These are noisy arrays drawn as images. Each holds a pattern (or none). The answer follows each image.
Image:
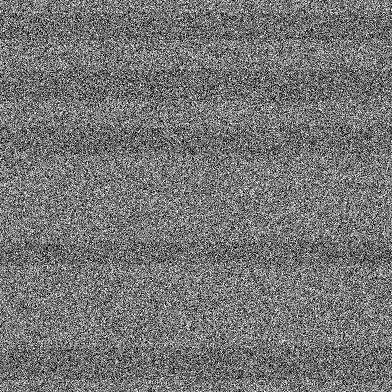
bands of rows
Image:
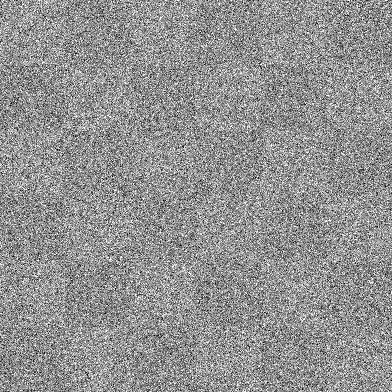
a checkerboard
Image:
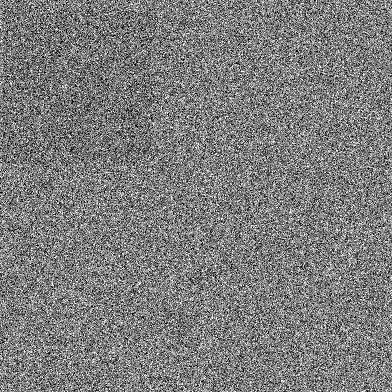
one block
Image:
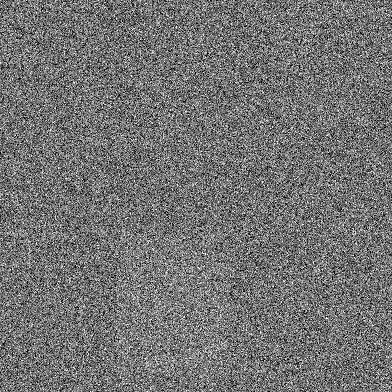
one block
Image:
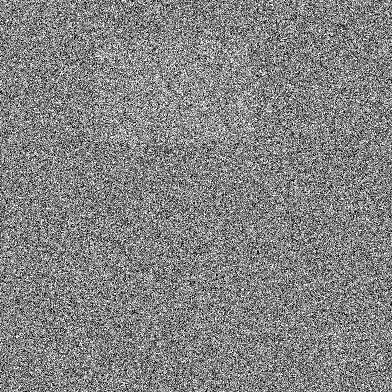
one block
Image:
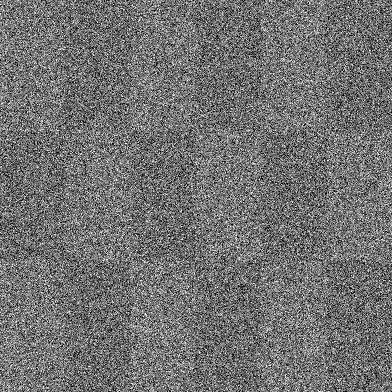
a checkerboard
